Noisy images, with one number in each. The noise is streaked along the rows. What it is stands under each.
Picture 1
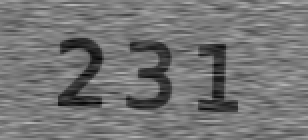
231
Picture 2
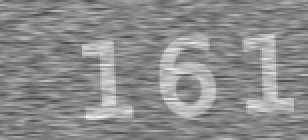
161
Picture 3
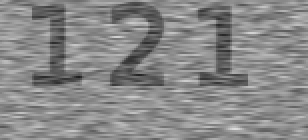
121
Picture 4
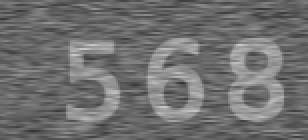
568
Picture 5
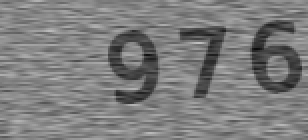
976
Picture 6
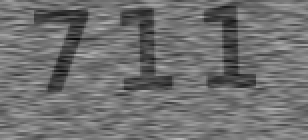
711
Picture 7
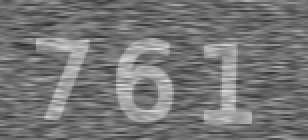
761
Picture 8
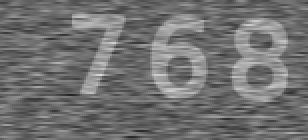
768
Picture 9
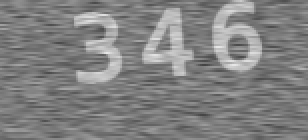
346
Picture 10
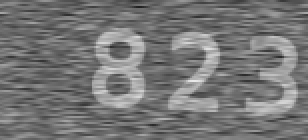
823
